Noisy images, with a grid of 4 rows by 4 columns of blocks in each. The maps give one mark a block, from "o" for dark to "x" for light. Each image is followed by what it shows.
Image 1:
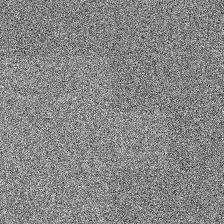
o o o o
x x o o
x x x o
x x o o
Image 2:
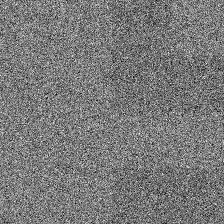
x x o x
x x o o
x x x x
x x o o
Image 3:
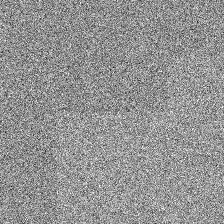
o o o o
o o o x
o x x x
o x x x
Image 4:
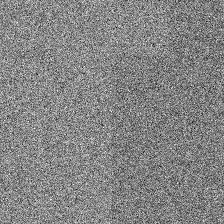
x x x o
x x o o
x x o o
x x o o
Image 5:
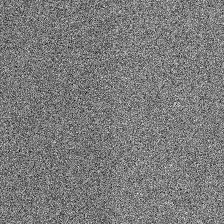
o o x x
o o x x
o o x x
o o x x
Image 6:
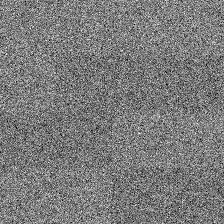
x x x x
x o o o
o o x x
x x o o
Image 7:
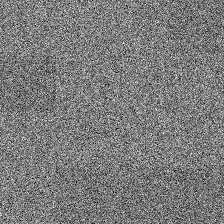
x x x o
o x x x
x x x x
x o o o
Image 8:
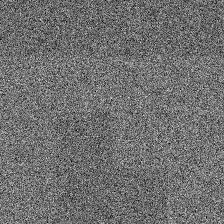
o o o o
x x x x
x o x x
x o o x
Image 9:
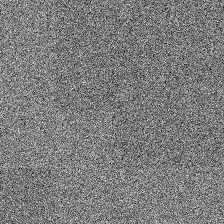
x o o o
x o o o
x x o o
o x x x
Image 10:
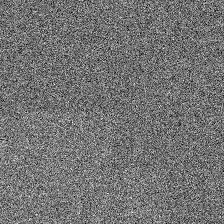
o o o o
o o o o
x x o o
x x x o
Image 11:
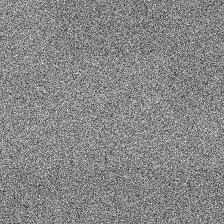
x o o o
x x x o
x x x x
o o o o
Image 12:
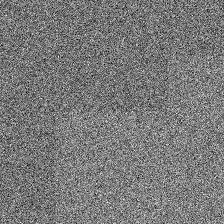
o o o o
o o o x
o x x x
o x x x
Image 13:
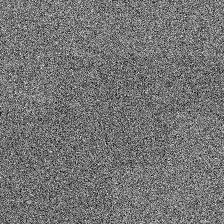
x x x x
x o o o
o o o x
o o x x
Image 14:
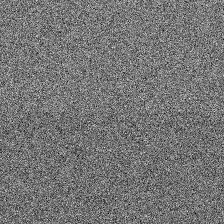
x x x x
x x x x
o o o o
o o o o
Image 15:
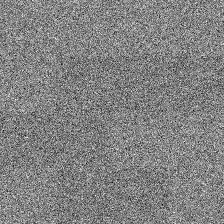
x x x x
x o o o
o o x x
x o o x
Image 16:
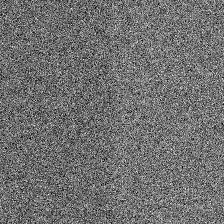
o o x x
o o x x
o o x x
o o x x
